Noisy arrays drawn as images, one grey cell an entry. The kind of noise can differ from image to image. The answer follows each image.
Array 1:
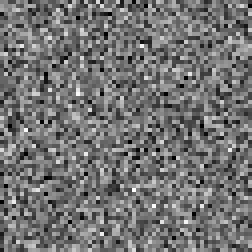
independent entries
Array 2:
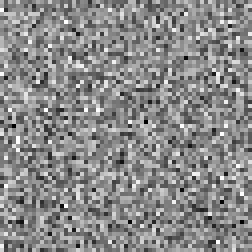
independent entries
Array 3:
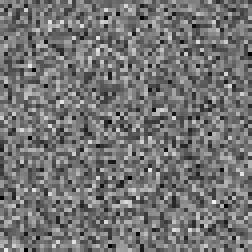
independent entries
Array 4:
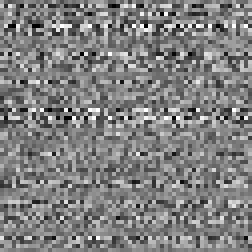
rows of uneven size
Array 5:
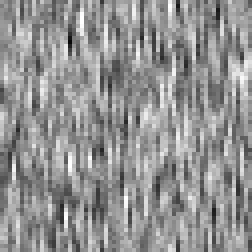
streaked along the columns
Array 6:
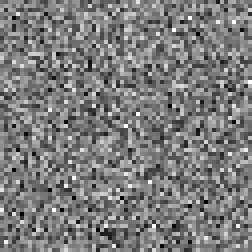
independent entries
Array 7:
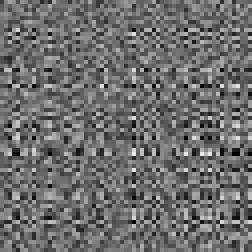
low rank plus noise
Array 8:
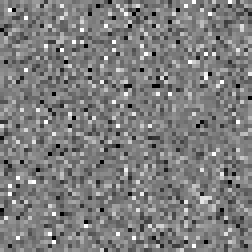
heavy tails
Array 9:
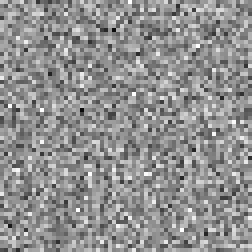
independent entries
